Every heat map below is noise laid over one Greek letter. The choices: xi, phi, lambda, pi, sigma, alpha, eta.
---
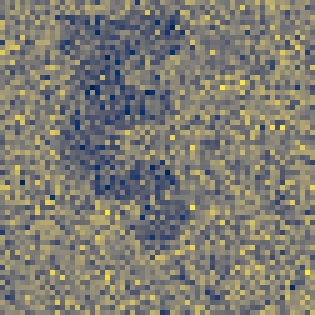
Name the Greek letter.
xi
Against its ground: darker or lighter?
darker
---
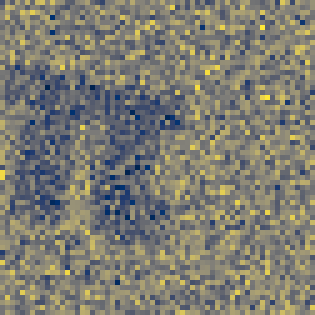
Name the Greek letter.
pi
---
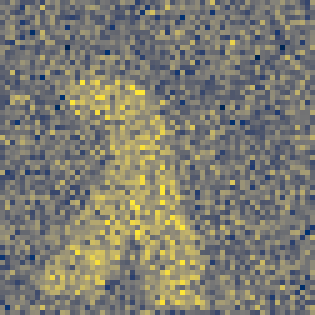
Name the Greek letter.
lambda
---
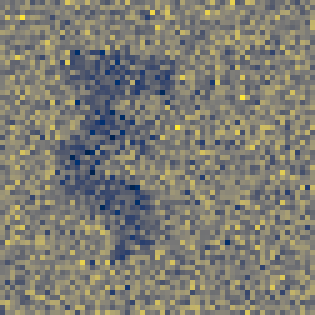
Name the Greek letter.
xi
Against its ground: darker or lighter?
darker
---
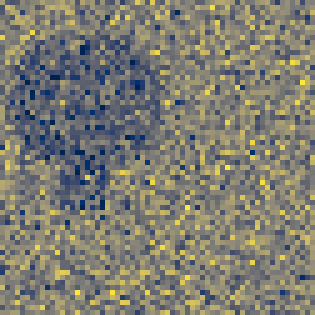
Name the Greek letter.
phi
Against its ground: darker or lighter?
darker
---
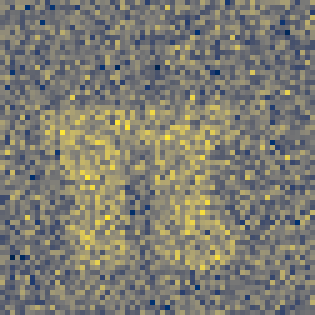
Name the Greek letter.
pi
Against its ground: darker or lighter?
lighter
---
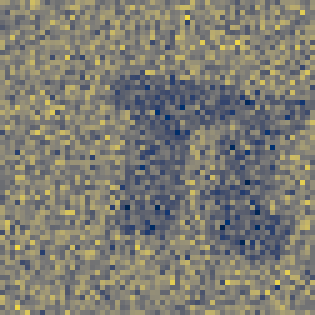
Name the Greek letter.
pi
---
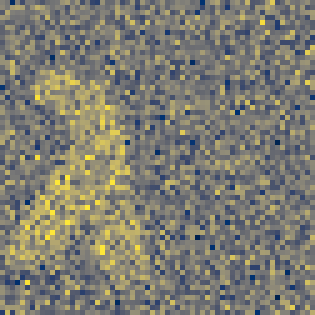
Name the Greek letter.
lambda
